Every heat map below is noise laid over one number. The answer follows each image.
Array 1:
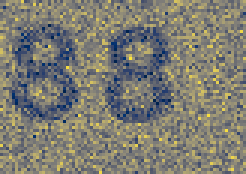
88
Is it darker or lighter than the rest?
darker
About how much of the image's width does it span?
two thirds
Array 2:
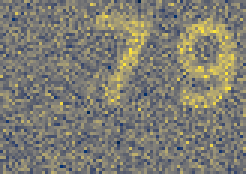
79
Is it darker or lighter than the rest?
lighter
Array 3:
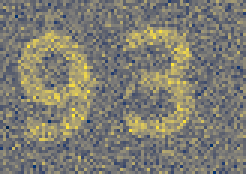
93
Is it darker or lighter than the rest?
lighter
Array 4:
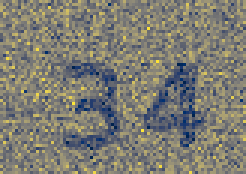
34
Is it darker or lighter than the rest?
darker
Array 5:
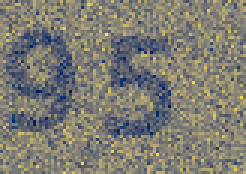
95
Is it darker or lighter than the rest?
darker
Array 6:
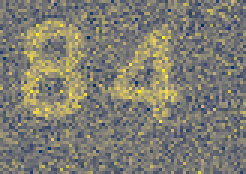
84
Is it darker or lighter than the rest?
lighter
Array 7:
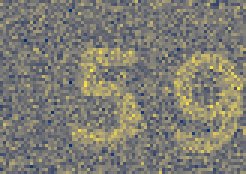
59
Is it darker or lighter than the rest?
lighter
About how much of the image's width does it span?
two thirds
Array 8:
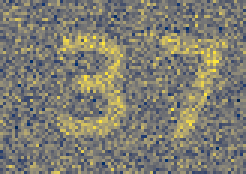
37
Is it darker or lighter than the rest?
lighter
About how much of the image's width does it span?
two thirds
